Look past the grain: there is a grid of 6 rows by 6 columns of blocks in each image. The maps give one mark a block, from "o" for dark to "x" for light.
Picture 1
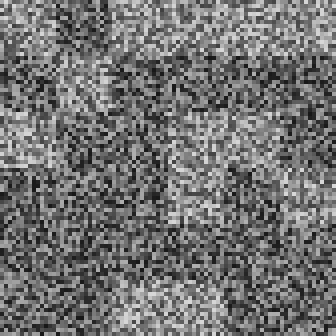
xoxxxx
oxoooo
xooxxo
oooxox
oooooo
ooxxoo
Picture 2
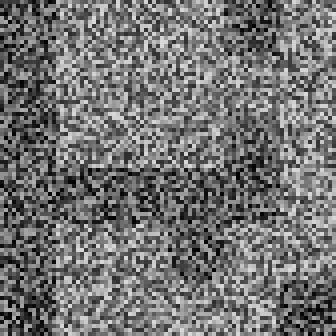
oxxxox
oxxxxx
oxxxox
ooooox
oxxoxx
oxxxxo
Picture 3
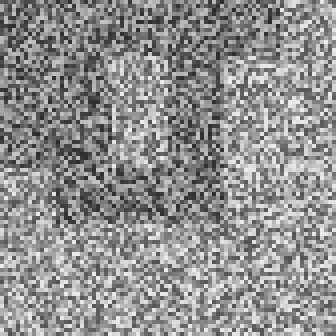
ooooox
ooxoxx
ooxoxx
xoooxx
xxxxxx
xxxxxx
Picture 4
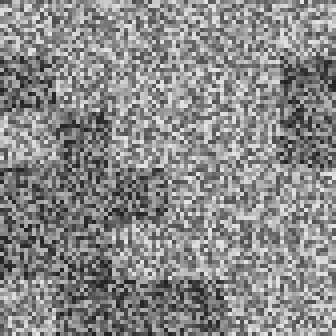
xxxxxx
oxxxxo
xoxxxo
oooxxx
ooxxxx
xoooxx
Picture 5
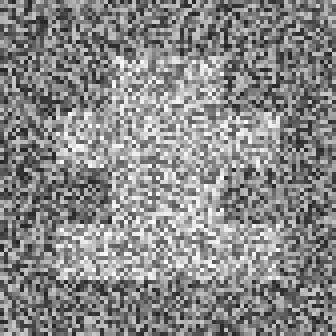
oooooo
ooxxoo
oxxxxo
ooxxoo
oxxxxo
oooooo
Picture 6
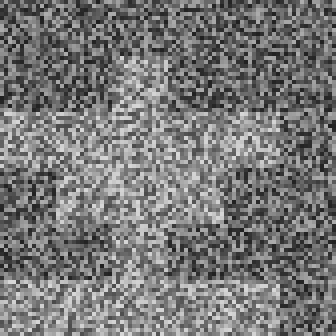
oooooo
ooxooo
xxxxxo
oxxxoo
ooxooo
xxxxxo
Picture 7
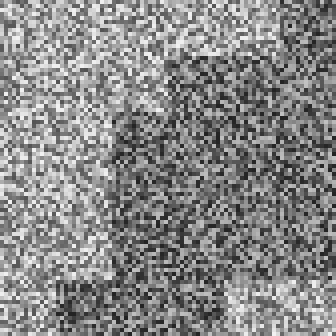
xxxxxo
xxxooo
xxoooo
xxoooo
xxoooo
xoooxx
